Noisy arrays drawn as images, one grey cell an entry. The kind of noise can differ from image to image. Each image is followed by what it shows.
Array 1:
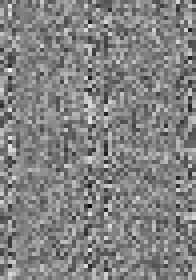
columns of uneven size
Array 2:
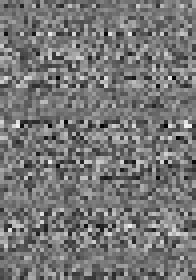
rows of uneven size
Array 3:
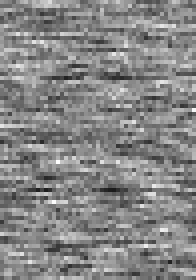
streaked along the rows
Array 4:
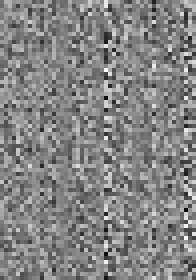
columns of uneven size
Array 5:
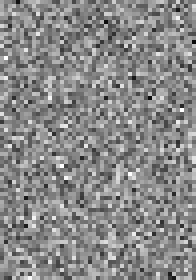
independent entries
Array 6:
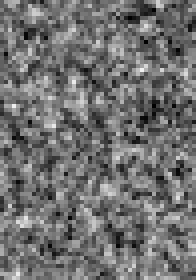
blotchy
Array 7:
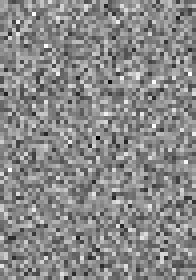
independent entries
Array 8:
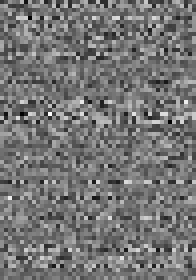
rows of uneven size
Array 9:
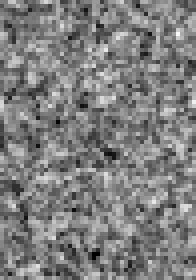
blotchy
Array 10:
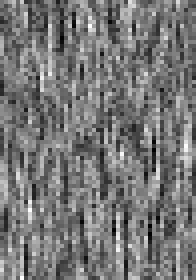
streaked along the columns
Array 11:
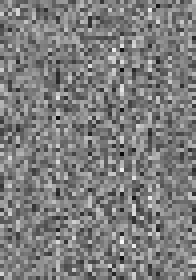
columns of uneven size
